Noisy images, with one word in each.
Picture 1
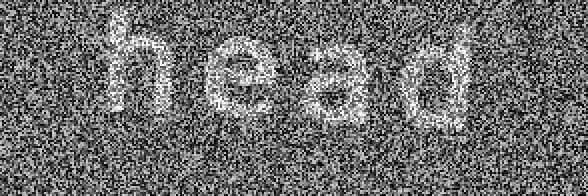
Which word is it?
head
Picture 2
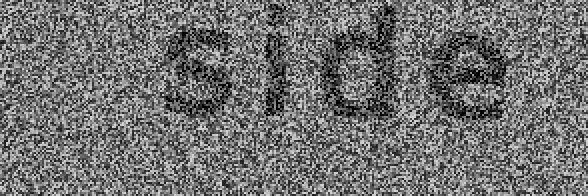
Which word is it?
side
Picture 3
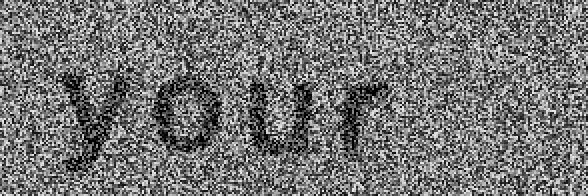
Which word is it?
your
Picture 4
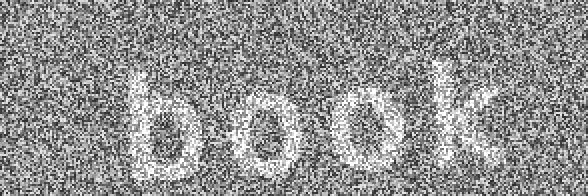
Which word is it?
book
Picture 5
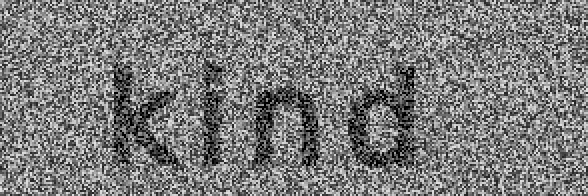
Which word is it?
kind
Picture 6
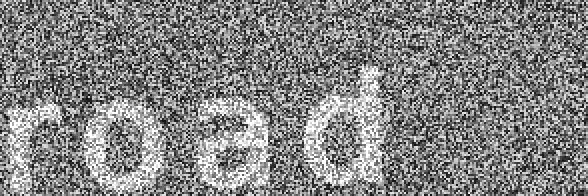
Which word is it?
road
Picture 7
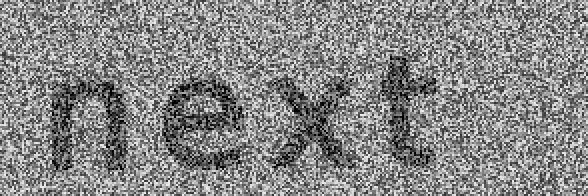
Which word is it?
next
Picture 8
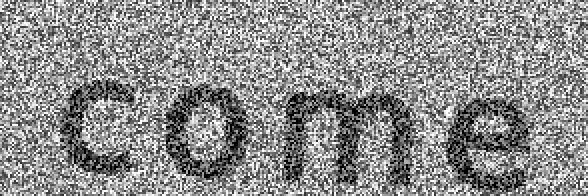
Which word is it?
come
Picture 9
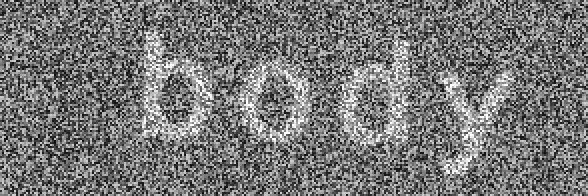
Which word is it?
body
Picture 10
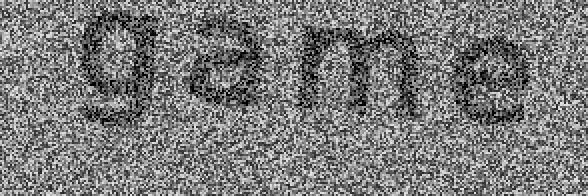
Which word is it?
game
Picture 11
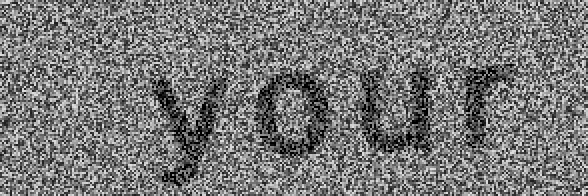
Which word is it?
your
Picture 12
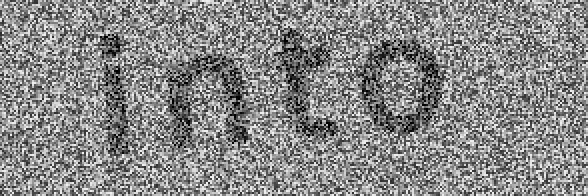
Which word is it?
into
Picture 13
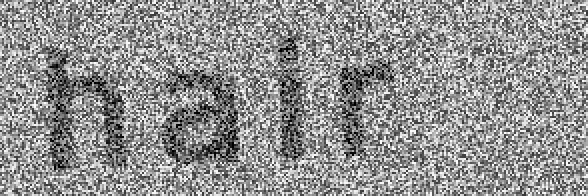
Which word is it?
hair
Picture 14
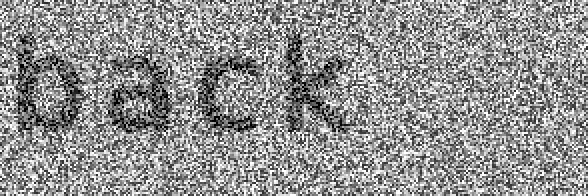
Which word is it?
back
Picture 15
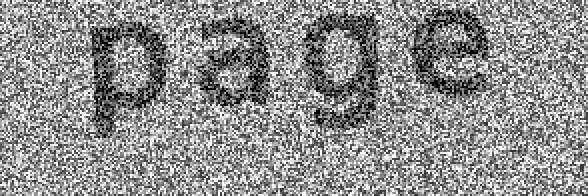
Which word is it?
page
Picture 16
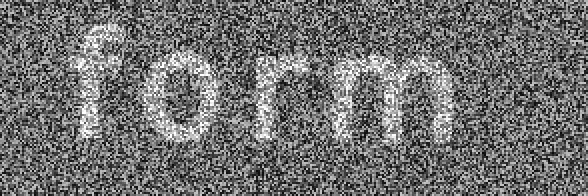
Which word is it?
form
